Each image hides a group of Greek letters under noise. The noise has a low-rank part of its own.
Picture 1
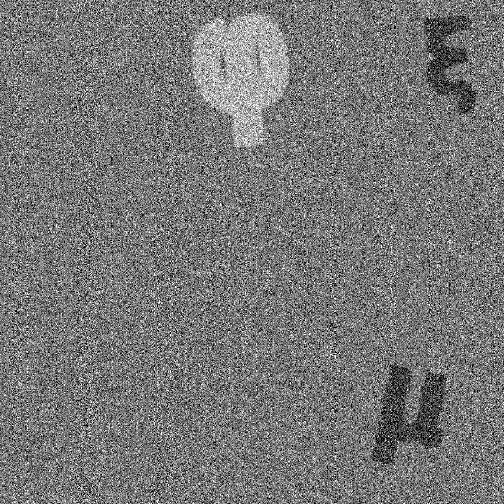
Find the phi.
top middle
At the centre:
nothing
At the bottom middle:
nothing
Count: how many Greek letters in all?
3
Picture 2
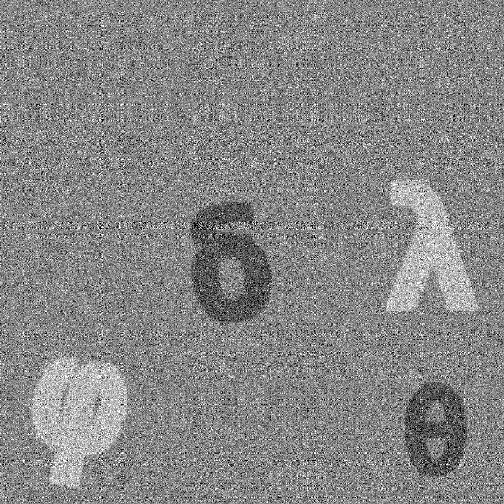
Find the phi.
bottom left
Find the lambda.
middle right
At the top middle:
nothing
